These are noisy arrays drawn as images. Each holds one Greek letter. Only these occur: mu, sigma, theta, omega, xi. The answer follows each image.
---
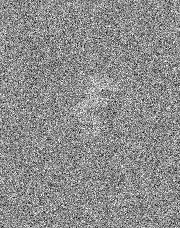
light xi, centre
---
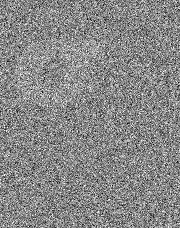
light sigma
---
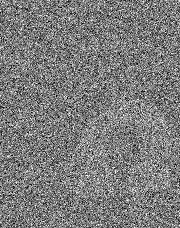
light omega
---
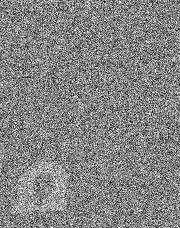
light omega, bottom left
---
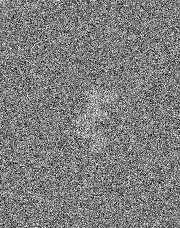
light xi, centre
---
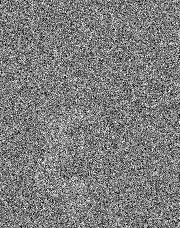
light xi
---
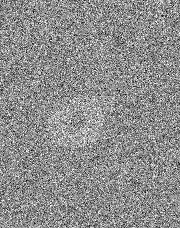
light sigma, centre
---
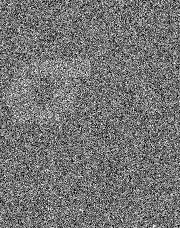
light sigma
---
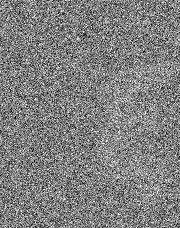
light xi
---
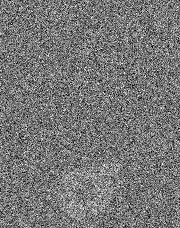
light sigma, bottom middle
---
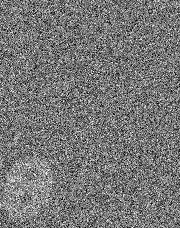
light theta, bottom left
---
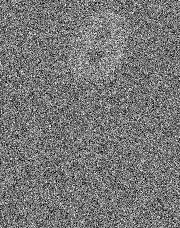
light theta, top middle
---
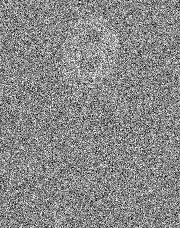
light theta, top middle
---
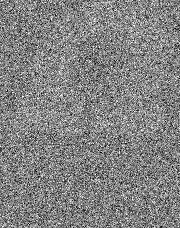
light omega
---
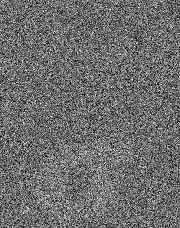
light sigma
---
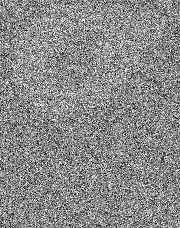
light sigma
